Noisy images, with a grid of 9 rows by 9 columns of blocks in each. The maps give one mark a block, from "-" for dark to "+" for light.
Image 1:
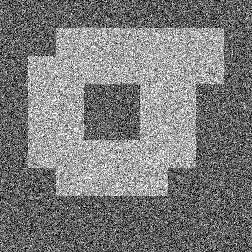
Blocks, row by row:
- - - - - - - - -
- - + + + + + + -
- + + + + + + + -
- + + - - + + - -
- + + - - + + - -
- + + + + + + - -
- - + + + + - - -
- - - - - - - - -
- - - - - - - - -
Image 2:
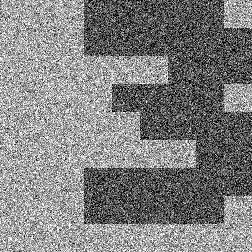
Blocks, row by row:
+ + + - - - - - +
+ + + - - - - - -
+ + + + + + - - -
+ + + + - - - - +
+ + + + + - - - -
+ + + + + + + - -
+ + + - - - - - -
+ + + - - - - - +
+ + + + + + + + +
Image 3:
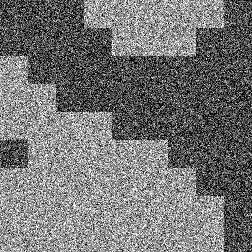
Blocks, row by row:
- - - + + + + + -
- - - - + + + - -
+ - - - - - - - -
+ + - - - - - - -
+ + + + - - - - -
- + + + + + - - -
+ + + + + + + - -
+ + + + + + + + -
+ + + + + + + + -
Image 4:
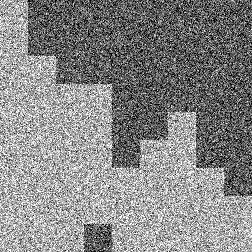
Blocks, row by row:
+ - - - - - - - -
+ - - - - - - - -
+ + - - - - - - -
+ + + + - - - - -
+ + + + - - + - -
+ + + + - + + - -
+ + + + + + + + -
+ + + + + + + + +
+ + + - + + + + +
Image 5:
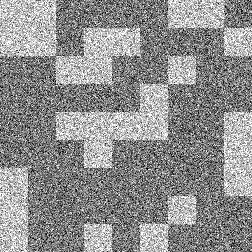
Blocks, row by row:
+ + - - - - + + -
+ + - + + - - - +
- - + + - - + - -
- - - - - + - - -
- - + + + + - - +
- - - + - - - - +
+ - - - - - - - +
+ - - - - - + - -
+ - - + - + - - -
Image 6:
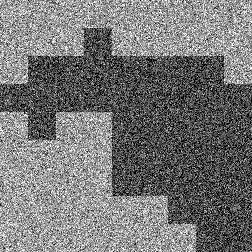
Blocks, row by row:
+ + + + + + + + +
+ + + - + + + + +
+ - - - - - - - +
- - - - - - - - -
+ - + + - - - - -
+ + + + - - - - -
+ + + + - - - - -
+ + + + + + - - -
+ + + + + + + - -
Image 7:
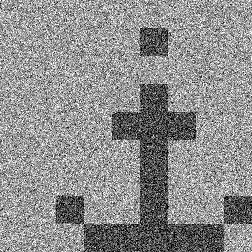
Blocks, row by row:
+ + + + + + + + +
+ + + + + - + + +
+ + + + + + + + +
+ + + + + - + + +
+ + + + - - - + +
+ + + + + - + + +
+ + + + + - + + +
+ + - + + - + + -
+ + + - - - - - +
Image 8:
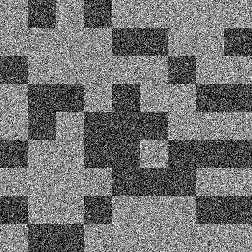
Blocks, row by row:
+ - + - + + + + +
+ + + + - - + + -
- + + + + + - + +
+ - - + - + + - -
+ - + - - - + + +
- + + - - + - - -
+ + + + - - - + +
- + + - + + + - -
+ - - + + + + + +
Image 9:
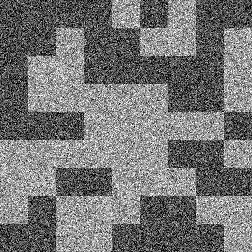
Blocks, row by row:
- - - - + - + - -
- - + - - + + - +
- + + - - - - - +
- + + + + + - - +
- - - + + + + + -
+ + + + + + - - +
+ + - - + + + - -
+ - + + + - - + +
- - + + - - - - +
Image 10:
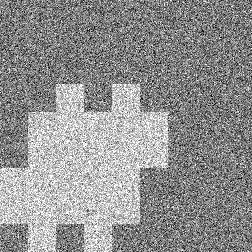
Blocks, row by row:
- - - - - - - - -
- - - - - - - - -
- - - - - - - - -
- - + - + - - - -
- + + + + + - - -
- + + + + + - - -
+ + + + + - - - -
+ + + + + - - - -
- + - + - - - - -
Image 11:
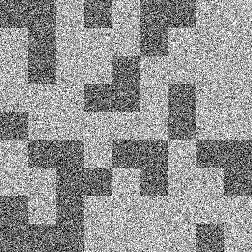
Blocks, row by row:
- - + - + - - + +
+ - + + + - + + +
+ - + + - + + + +
+ + + - - + - + +
- + + + + + - + +
+ - - + - - + - -
+ + - - + - + + -
- + - + + + + + +
- - - + + + + - +
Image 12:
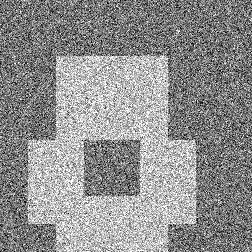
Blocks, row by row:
- - - - - - - - -
- - - - - - - - -
- - + + + + - - -
- - + + + + - - -
- - + + + + - - -
- + + - - + + - -
- + + - - + + - -
- + + + + + + - -
- - + + + + - - -
